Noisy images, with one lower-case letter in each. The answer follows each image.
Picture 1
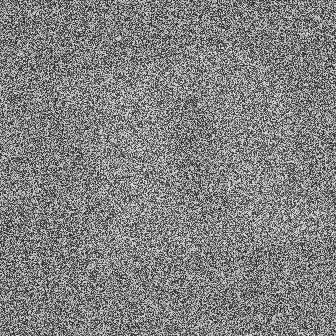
light n
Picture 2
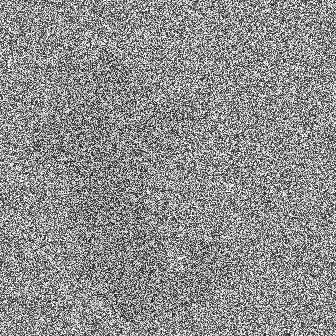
dark t
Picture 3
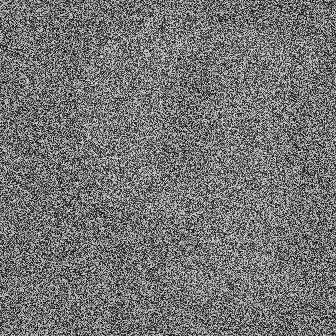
light q
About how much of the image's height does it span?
nearly all
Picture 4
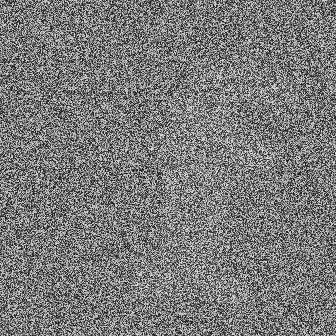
light f
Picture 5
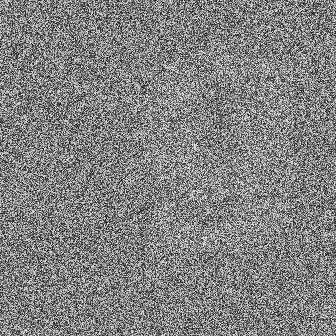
light g
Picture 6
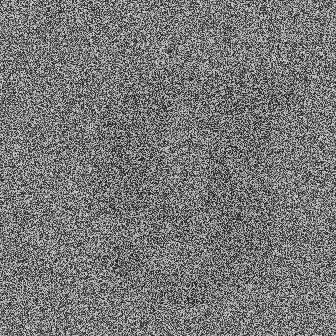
dark g
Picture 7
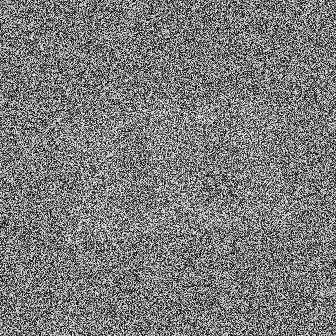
light m
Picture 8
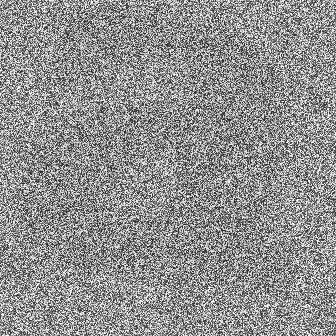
dark a
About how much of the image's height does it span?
nearly all
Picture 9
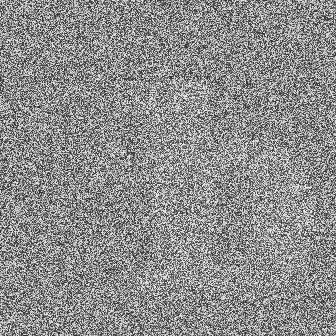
light b
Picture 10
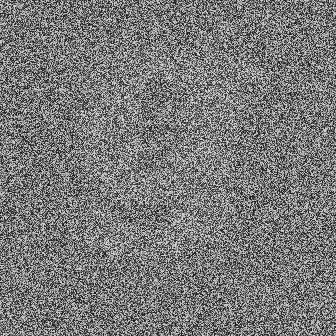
light g
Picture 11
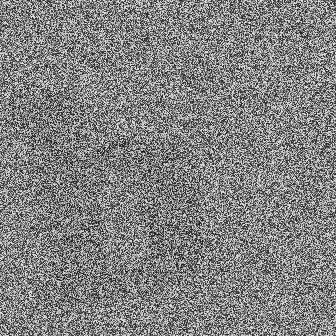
dark b
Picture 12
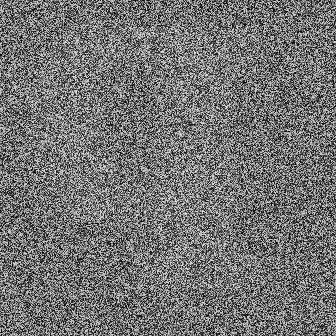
light q
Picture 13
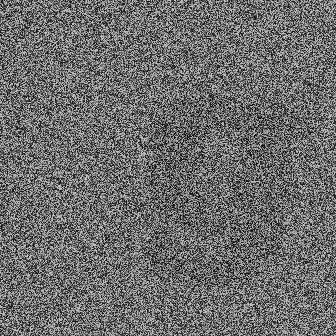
dark g
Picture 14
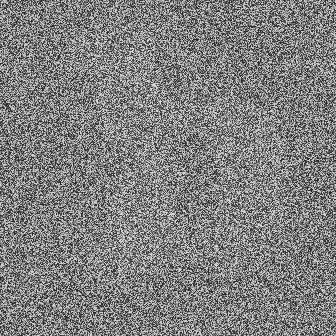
light b
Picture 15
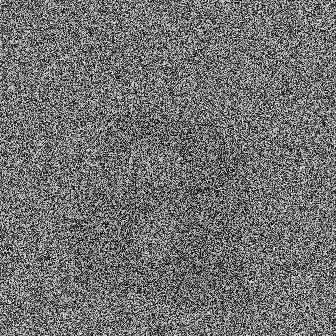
dark a
